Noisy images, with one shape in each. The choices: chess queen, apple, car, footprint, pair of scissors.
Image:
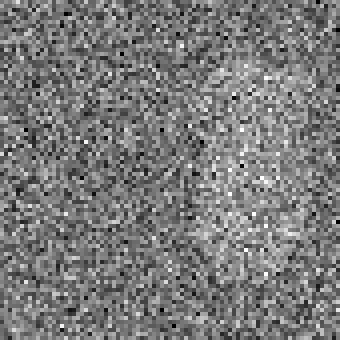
footprint
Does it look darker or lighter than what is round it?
lighter
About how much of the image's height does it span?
two thirds
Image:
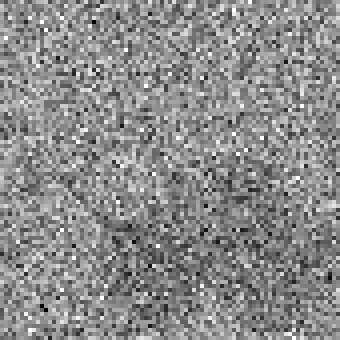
car
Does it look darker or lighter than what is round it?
darker
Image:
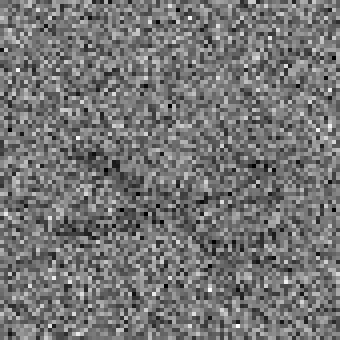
pair of scissors
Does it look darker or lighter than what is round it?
darker
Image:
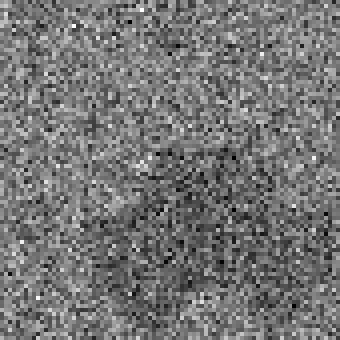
car
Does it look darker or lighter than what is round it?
darker
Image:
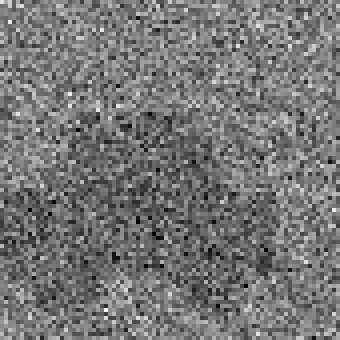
car
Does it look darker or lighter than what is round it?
darker
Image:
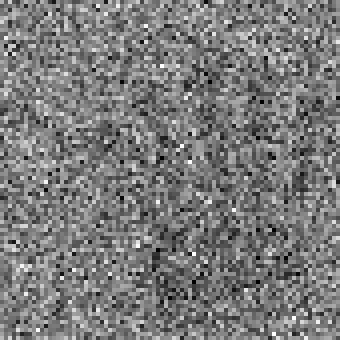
chess queen
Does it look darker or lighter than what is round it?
darker
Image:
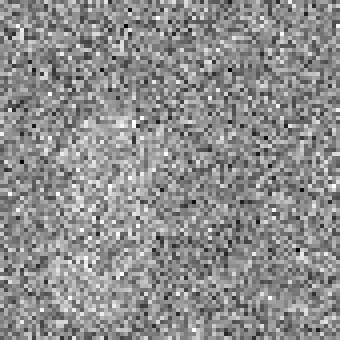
footprint
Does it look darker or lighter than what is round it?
lighter
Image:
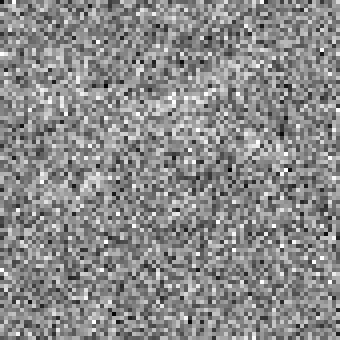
pair of scissors
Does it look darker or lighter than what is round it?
lighter
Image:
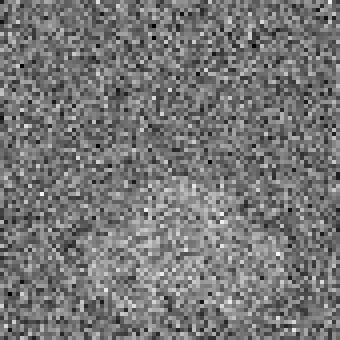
car
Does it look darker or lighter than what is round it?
lighter
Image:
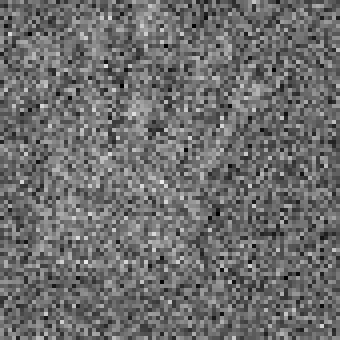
chess queen
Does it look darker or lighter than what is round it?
lighter
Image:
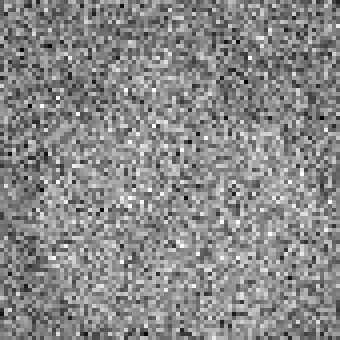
apple
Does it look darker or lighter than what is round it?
lighter
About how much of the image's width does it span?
nearly all
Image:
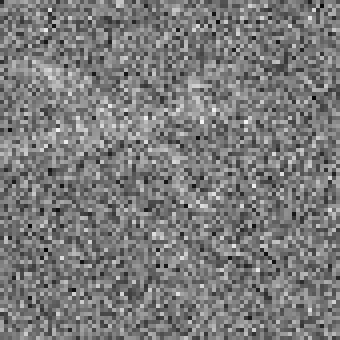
pair of scissors
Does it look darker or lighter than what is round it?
lighter
